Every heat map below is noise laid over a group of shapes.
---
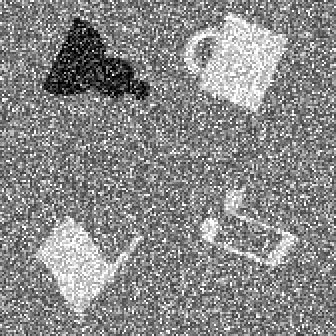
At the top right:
cup
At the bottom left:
flag
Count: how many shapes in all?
4
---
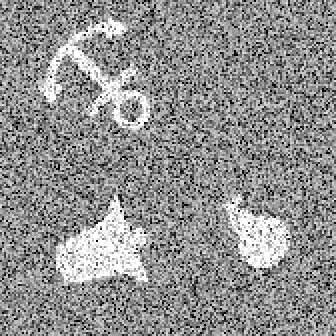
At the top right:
nothing
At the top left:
anchor
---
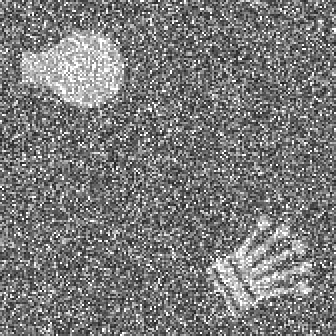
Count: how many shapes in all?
2
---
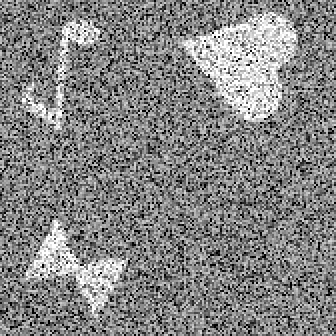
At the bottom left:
bow tie
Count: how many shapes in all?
3
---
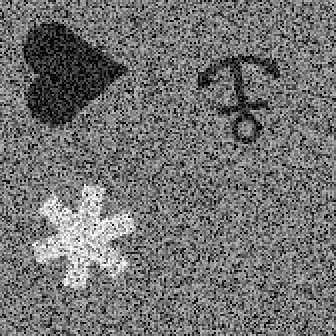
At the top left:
heart
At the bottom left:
asterisk
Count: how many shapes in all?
3
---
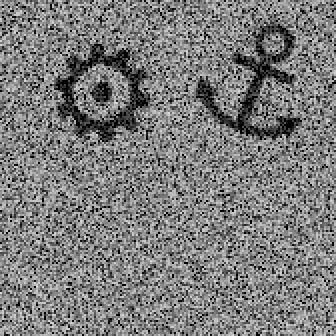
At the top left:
gear
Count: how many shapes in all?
2
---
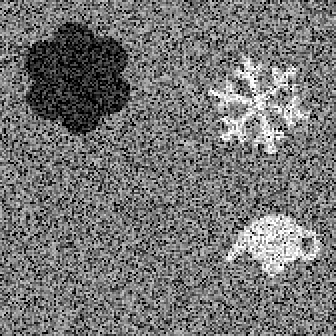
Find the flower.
top left
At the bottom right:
teapot
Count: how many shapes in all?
3
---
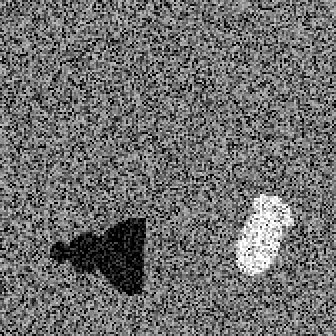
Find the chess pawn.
bottom left
